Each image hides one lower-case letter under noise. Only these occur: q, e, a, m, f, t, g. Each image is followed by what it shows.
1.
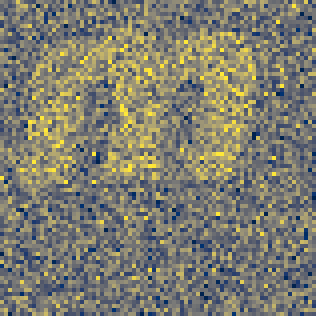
light m
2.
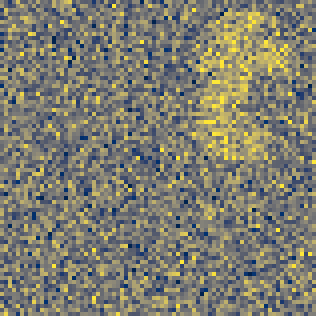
light t
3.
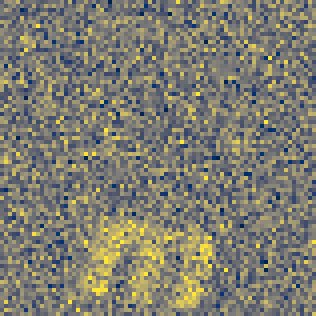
light m, bottom middle
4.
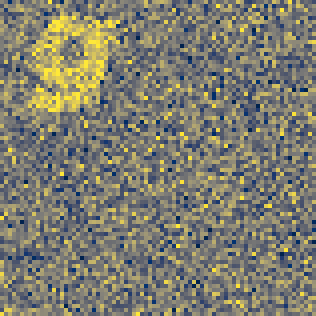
light g, top left
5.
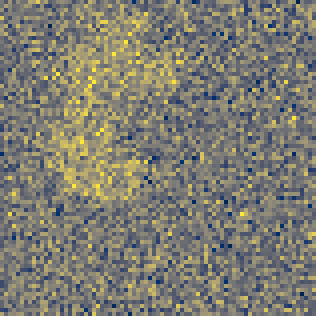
light t
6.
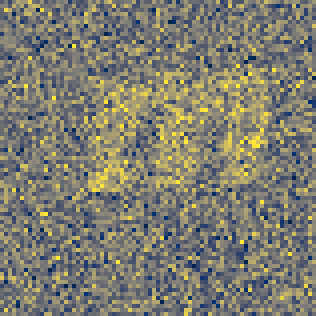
light m
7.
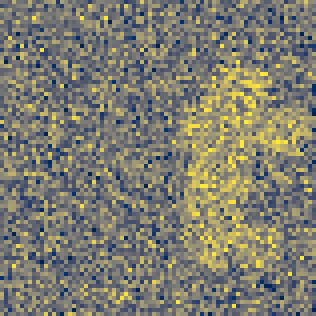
light t
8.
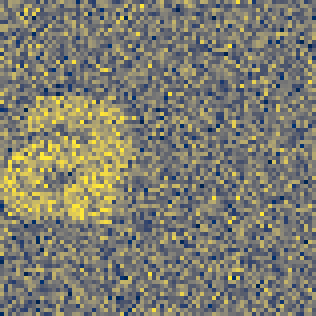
light a, middle left
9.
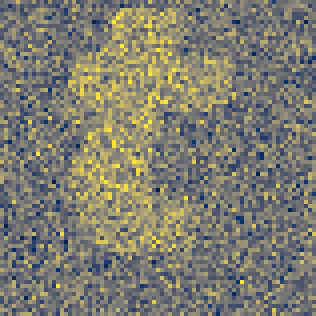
light t
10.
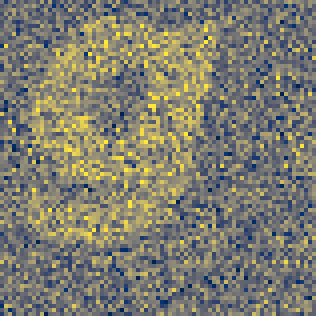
light g
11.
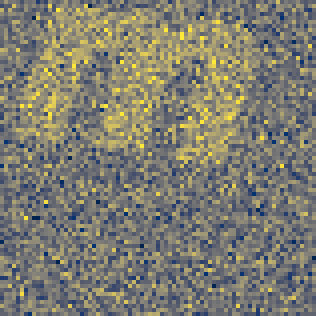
light m
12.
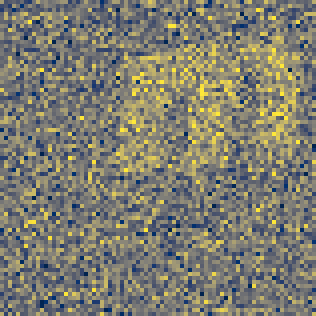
light m
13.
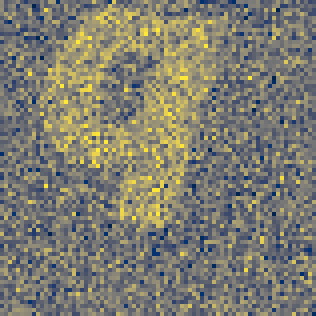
light q
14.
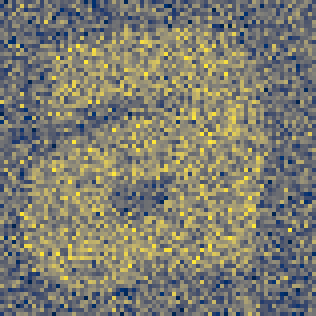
light a
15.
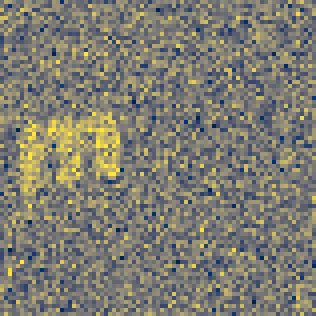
light m, middle left
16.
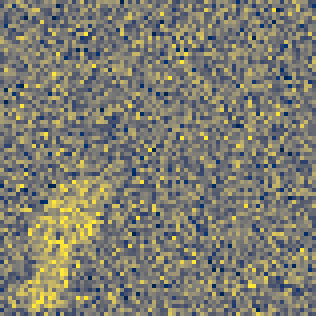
light f, bottom left
